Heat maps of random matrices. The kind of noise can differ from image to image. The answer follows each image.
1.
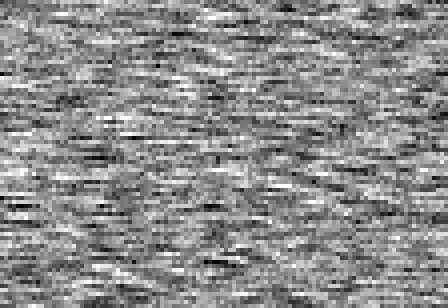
streaked along the rows
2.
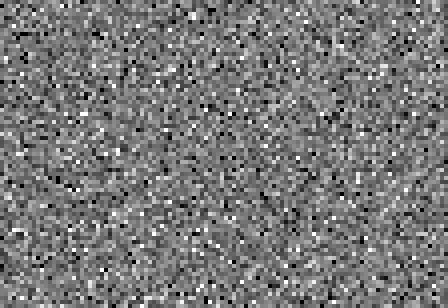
heavy tails
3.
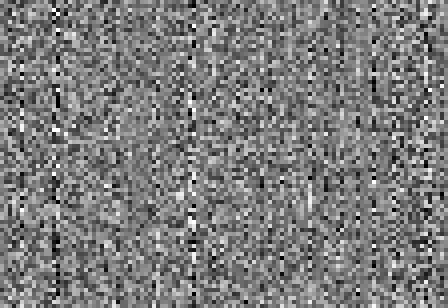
columns of uneven size
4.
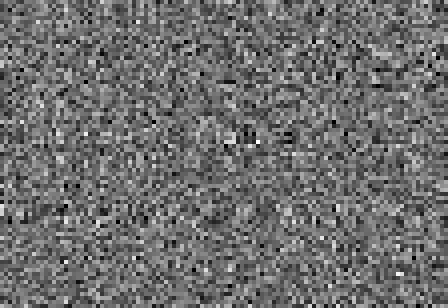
low rank plus noise
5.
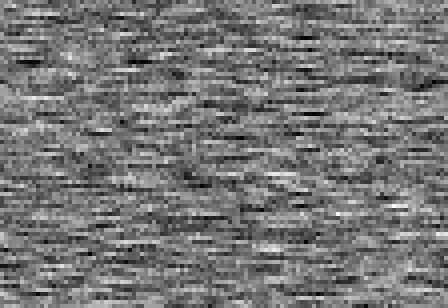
streaked along the rows
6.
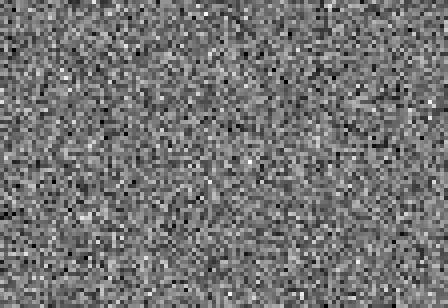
independent entries
